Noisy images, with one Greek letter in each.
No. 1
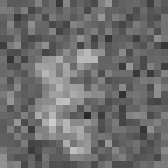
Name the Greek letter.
xi
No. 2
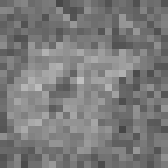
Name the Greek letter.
alpha
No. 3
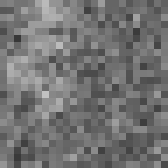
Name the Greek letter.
xi
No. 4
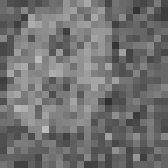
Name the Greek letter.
theta
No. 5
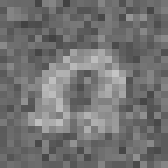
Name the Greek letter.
omega
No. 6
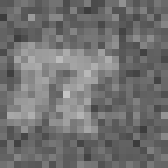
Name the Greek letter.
pi
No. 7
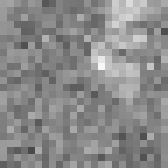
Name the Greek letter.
xi
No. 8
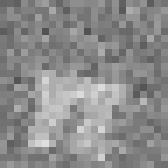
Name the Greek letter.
pi
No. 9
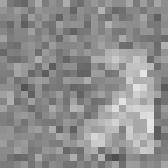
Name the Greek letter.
lambda
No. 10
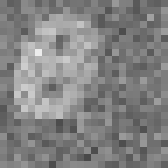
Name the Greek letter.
theta
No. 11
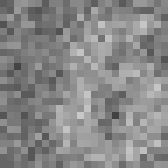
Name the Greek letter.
delta
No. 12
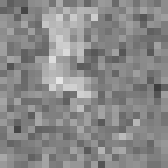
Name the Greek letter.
xi
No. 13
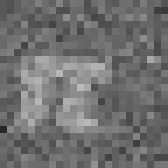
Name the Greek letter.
pi
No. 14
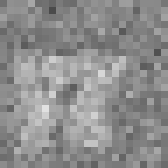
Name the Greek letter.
pi
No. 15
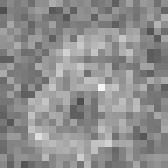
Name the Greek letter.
delta
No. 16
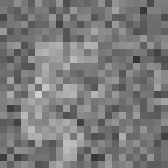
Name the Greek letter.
xi
